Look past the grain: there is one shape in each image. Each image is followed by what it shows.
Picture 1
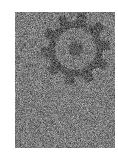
gear
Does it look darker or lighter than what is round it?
darker
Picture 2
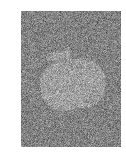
apple
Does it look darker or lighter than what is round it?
lighter
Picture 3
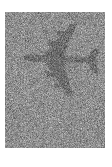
airplane
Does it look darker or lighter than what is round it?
darker
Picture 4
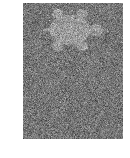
turtle
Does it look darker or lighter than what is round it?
lighter
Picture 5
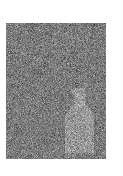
bottle
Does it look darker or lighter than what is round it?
lighter
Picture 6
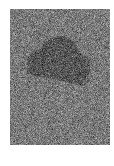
cloud
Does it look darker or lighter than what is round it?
darker
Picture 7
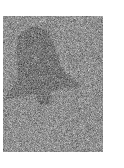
bell
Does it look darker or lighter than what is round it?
darker
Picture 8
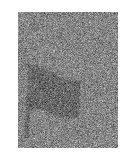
flag
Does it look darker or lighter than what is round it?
darker
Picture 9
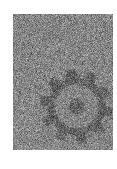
gear
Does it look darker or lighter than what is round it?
darker
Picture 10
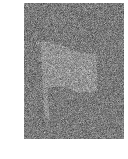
flag
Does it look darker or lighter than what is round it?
lighter
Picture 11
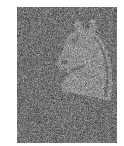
chess knight
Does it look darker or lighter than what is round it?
lighter
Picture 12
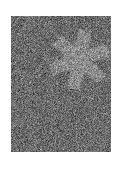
asterisk
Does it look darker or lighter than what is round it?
lighter
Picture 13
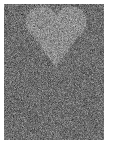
heart
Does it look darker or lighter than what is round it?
lighter
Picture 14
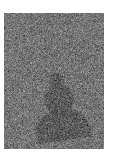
chess pawn
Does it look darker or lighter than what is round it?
darker
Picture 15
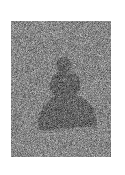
chess pawn
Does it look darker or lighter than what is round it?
darker
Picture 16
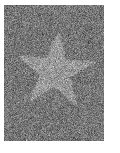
star
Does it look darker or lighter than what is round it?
lighter
